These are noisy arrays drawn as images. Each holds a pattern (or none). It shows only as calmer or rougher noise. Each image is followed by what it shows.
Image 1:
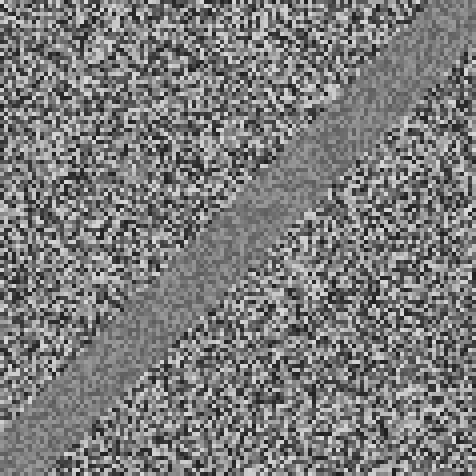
a diagonal band
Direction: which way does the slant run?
bottom left to top right
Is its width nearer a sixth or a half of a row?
a sixth
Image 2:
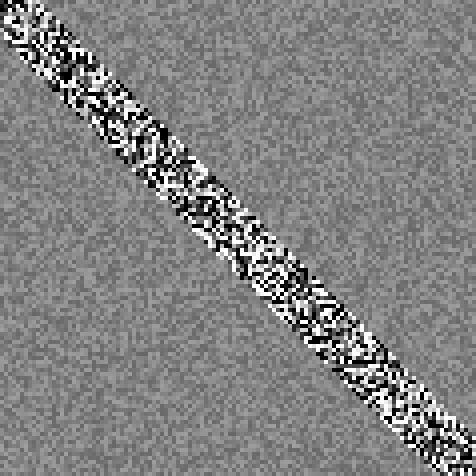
a diagonal band
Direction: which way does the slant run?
top left to bottom right
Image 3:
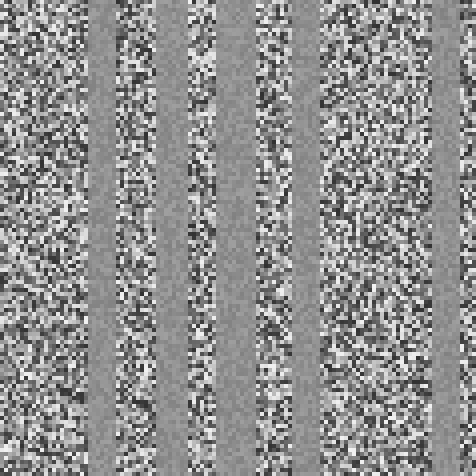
bands of columns
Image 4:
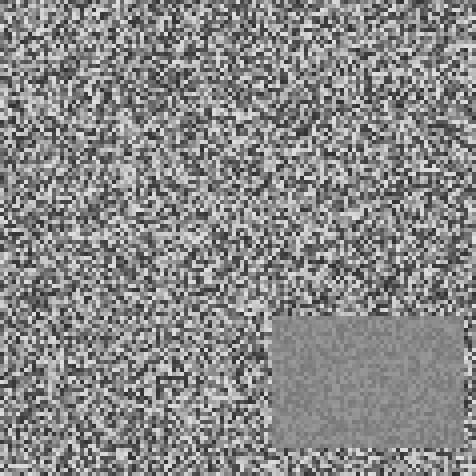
one block
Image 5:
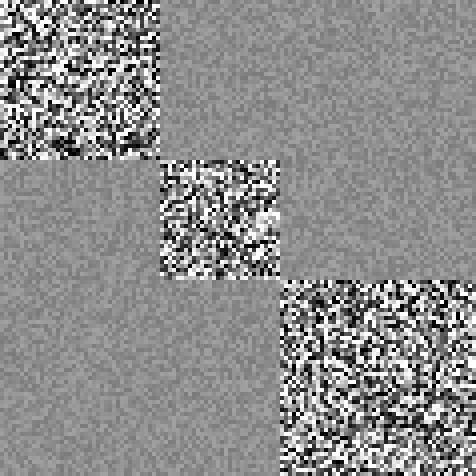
blocks along the diagonal
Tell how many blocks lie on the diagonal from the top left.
3
